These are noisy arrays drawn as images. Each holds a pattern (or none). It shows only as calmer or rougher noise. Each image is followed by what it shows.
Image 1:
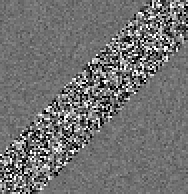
a diagonal band
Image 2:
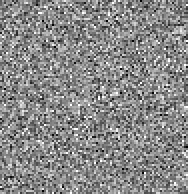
only noise
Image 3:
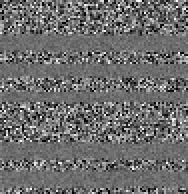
bands of rows
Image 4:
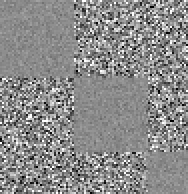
blocks along the diagonal
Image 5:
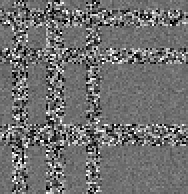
bands of rows crossing bands of columns
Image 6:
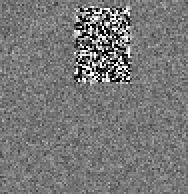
one block
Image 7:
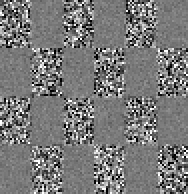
a checkerboard
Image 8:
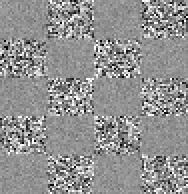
a checkerboard
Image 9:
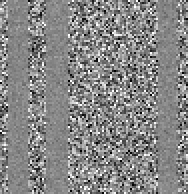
bands of columns
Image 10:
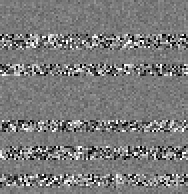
bands of rows
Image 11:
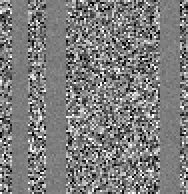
bands of columns
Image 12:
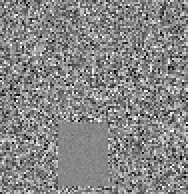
one block
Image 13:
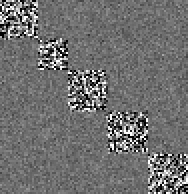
blocks along the diagonal
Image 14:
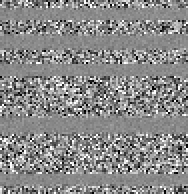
bands of rows
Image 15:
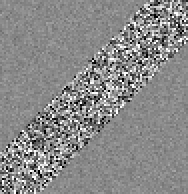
a diagonal band
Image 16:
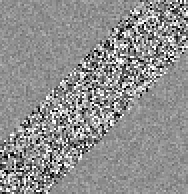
a diagonal band
